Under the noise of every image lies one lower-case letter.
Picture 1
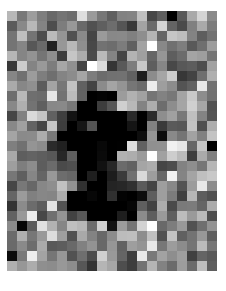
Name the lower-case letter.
t
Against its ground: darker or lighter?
darker
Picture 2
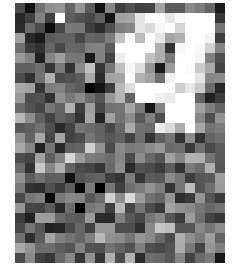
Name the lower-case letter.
q
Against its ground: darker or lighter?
lighter
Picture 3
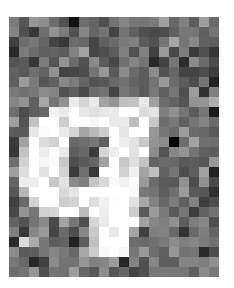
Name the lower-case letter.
q
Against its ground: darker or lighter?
lighter
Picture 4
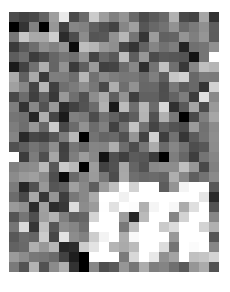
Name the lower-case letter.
m
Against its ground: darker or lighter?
lighter
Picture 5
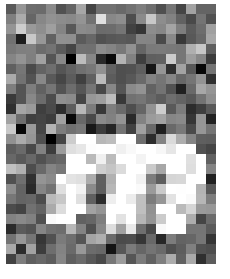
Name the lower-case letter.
m
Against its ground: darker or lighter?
lighter
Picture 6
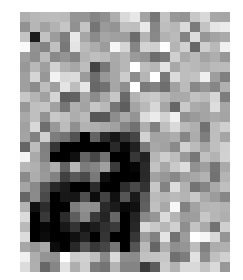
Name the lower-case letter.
a
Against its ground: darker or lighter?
darker
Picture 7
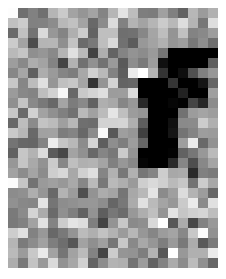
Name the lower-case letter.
f
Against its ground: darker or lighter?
darker
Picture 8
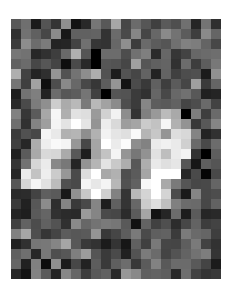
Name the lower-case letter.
m
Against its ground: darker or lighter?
lighter
